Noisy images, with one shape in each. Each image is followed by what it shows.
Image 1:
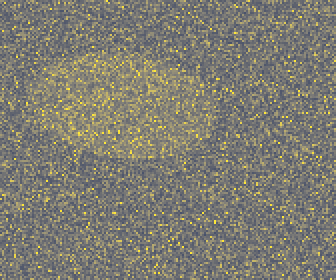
ellipse
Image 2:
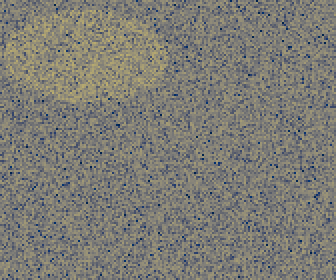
ellipse
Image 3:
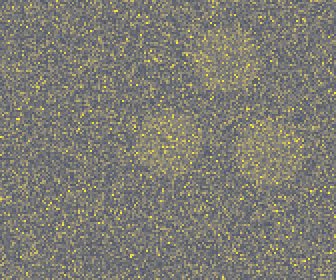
three dots
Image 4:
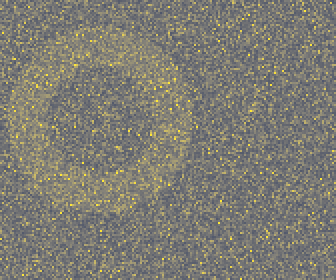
ring
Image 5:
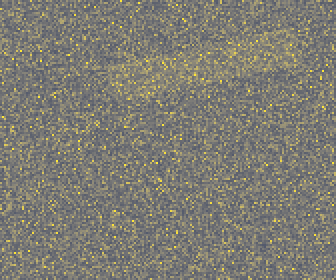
bar
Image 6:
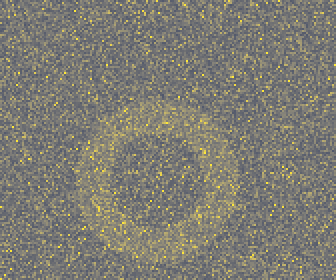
ring
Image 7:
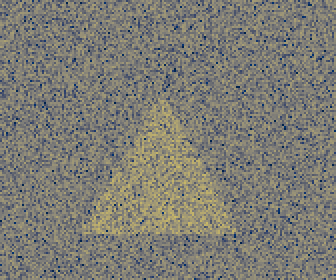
triangle
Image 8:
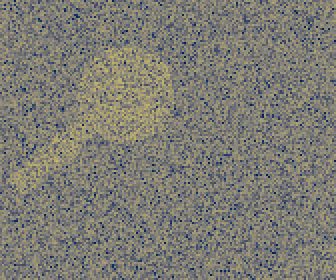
lollipop
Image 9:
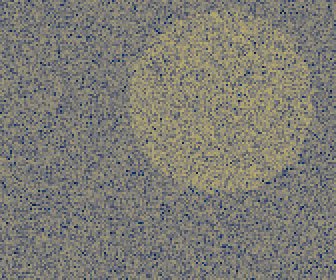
disc
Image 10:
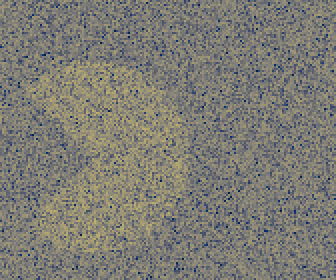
disc with a wedge cut out
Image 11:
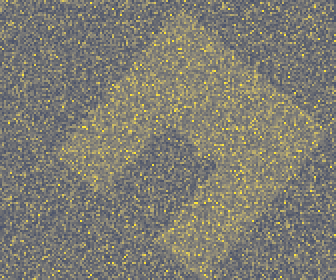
square with a notch
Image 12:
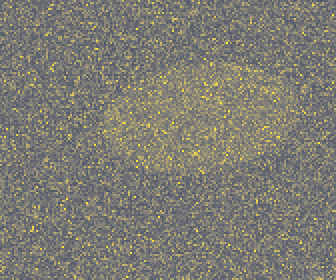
ellipse
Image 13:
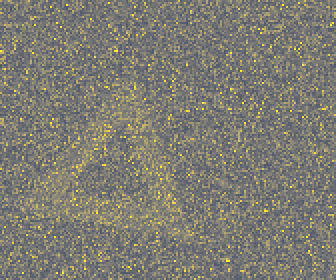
triangle frame
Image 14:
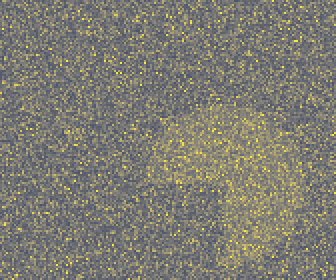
disc with a wedge cut out
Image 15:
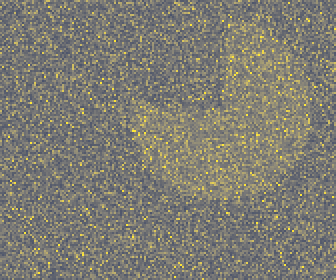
disc with a wedge cut out
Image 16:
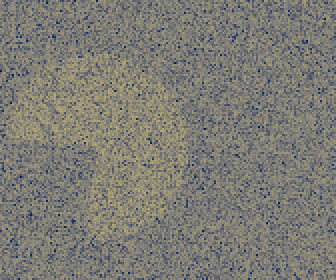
disc with a wedge cut out
